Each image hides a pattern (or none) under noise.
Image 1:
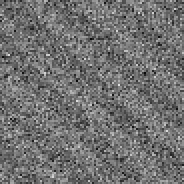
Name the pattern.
diagonal stripes
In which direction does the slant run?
top left to bottom right
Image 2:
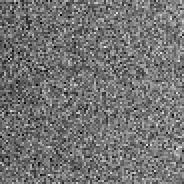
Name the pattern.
a smooth slope
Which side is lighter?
right
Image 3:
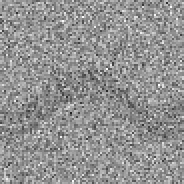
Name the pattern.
a wavy band
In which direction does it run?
left to right
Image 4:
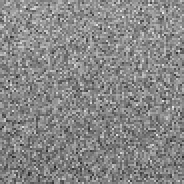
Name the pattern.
a smooth slope
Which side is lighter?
top
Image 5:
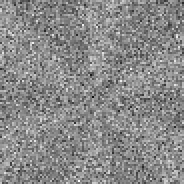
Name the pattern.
spokes from one point
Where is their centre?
centre
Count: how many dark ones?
6
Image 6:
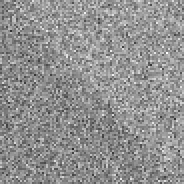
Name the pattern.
a sharp edge
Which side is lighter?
top right
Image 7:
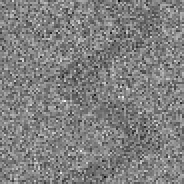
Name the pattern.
a wavy band
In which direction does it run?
top to bottom
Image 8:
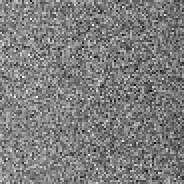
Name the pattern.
a smooth slope
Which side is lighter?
left
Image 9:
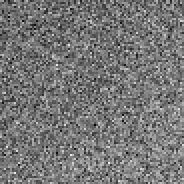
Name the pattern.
a smooth slope
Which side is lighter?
bottom right
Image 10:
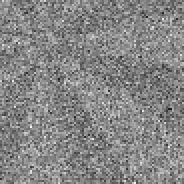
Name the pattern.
spokes from one point
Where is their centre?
top left
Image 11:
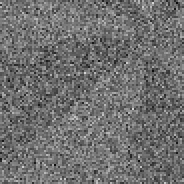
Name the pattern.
spokes from one point
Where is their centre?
top right
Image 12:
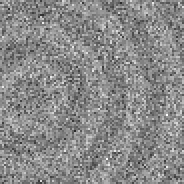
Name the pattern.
rings round one point
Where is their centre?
middle left
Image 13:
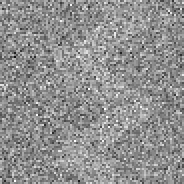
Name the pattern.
a wavy band
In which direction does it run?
top to bottom
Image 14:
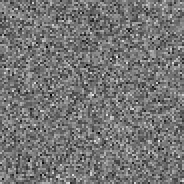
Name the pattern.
only noise
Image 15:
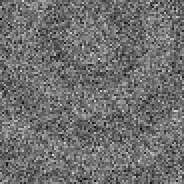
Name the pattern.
rings round one point
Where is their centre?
top middle
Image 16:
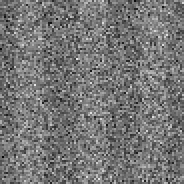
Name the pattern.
vertical stripes
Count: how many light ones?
3
